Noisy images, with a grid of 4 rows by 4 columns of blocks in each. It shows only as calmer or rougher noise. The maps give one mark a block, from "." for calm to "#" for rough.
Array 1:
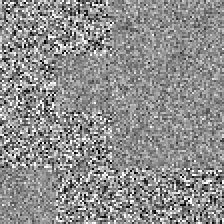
# # . .
# . . .
# # . .
. # # #
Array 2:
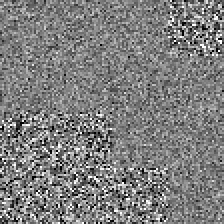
. . . #
. . . .
# # . .
# # # .
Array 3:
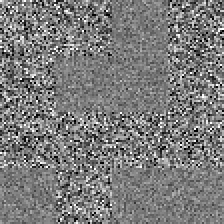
# # . #
# . . #
# # # #
. # . .
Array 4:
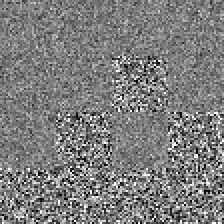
. . . .
. . # .
. # . #
# # # #
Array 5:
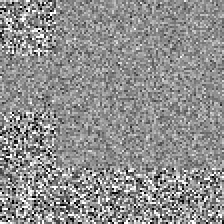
# . . .
. . . .
# . . .
# # # #
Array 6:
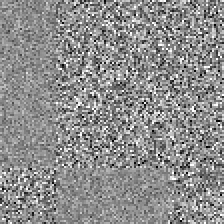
. # # #
. # # #
. # # #
# . . #
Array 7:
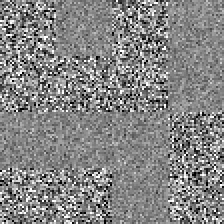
# . # .
# # # .
. . . #
# # . #
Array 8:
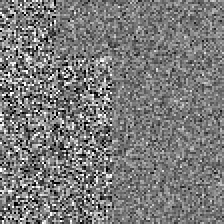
# . . .
# # . .
# # . .
# # . .
